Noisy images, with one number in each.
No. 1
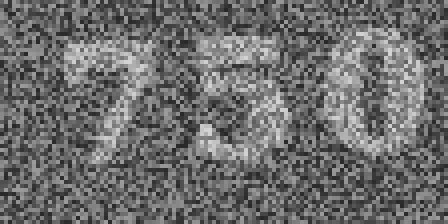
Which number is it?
750
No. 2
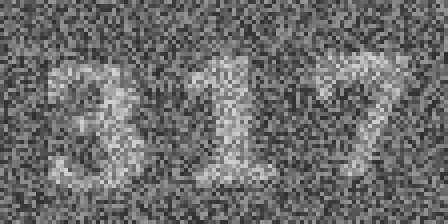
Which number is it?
317
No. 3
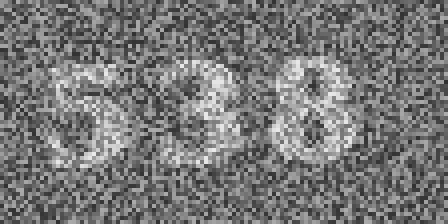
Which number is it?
538
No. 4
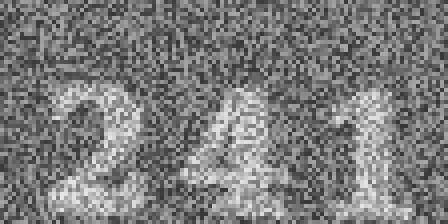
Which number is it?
241
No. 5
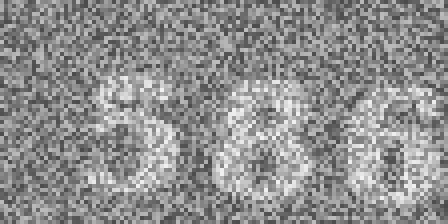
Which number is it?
586
